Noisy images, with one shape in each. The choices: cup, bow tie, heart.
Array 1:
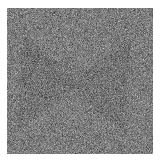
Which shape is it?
bow tie
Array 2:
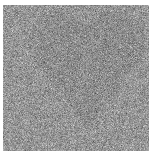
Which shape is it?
heart
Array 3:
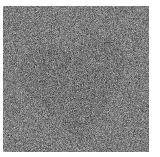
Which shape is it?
heart
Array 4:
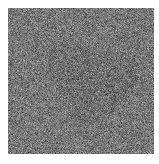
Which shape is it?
heart
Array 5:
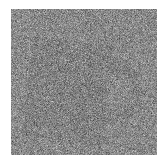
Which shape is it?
cup
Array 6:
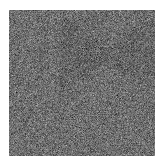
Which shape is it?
bow tie
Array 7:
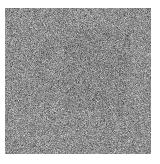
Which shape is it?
cup
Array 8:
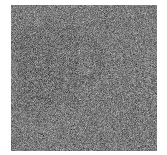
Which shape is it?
cup
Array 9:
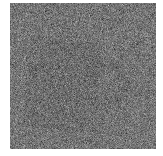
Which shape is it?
cup
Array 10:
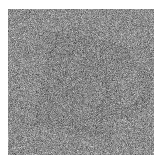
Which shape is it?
cup
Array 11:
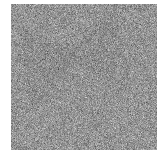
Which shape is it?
bow tie
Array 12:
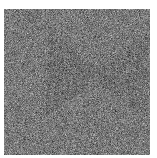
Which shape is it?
bow tie
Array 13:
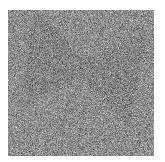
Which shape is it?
bow tie
